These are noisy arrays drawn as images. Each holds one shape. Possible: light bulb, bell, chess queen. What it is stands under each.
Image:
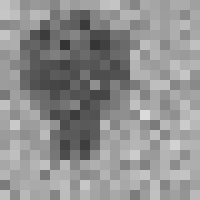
dark light bulb
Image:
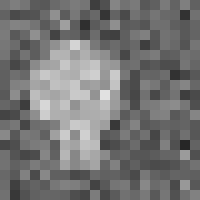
light light bulb
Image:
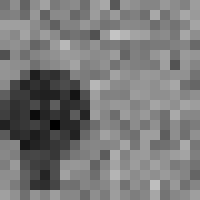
dark light bulb
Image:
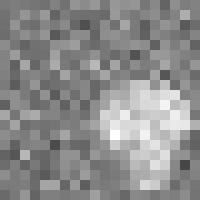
light light bulb
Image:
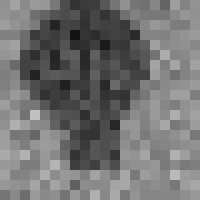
dark light bulb
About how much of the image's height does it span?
nearly all
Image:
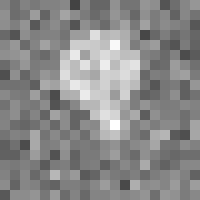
light light bulb
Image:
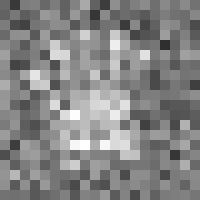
light chess queen
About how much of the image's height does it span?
two thirds
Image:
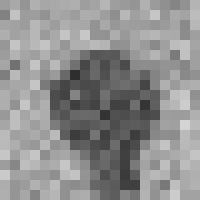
dark light bulb
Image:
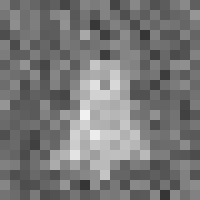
light bell
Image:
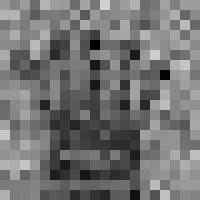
dark chess queen
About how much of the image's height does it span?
nearly all
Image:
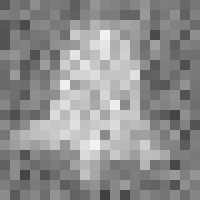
light bell
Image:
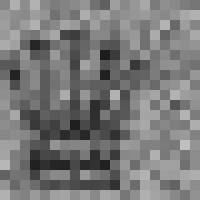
dark chess queen
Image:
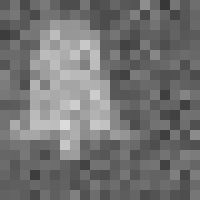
light bell
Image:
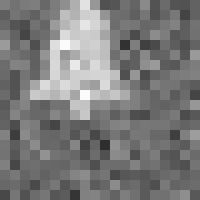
light bell
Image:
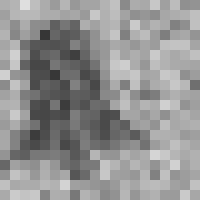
dark bell
